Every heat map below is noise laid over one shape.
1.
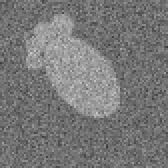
footprint
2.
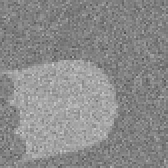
ghost
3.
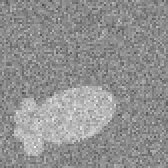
footprint
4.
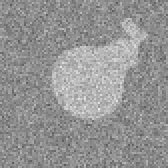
pear
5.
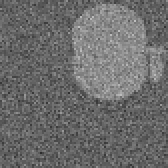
apple
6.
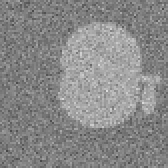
apple
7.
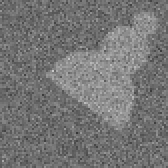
chess pawn
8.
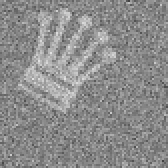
chess queen
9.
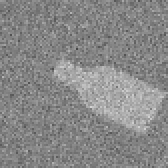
bottle
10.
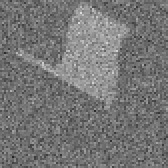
flag
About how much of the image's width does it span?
two thirds
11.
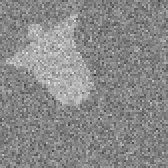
bell
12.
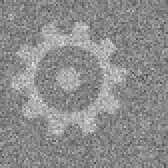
gear
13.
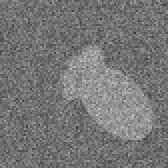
footprint
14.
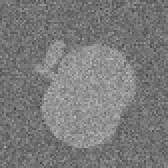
apple
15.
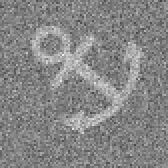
anchor
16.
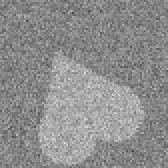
heart
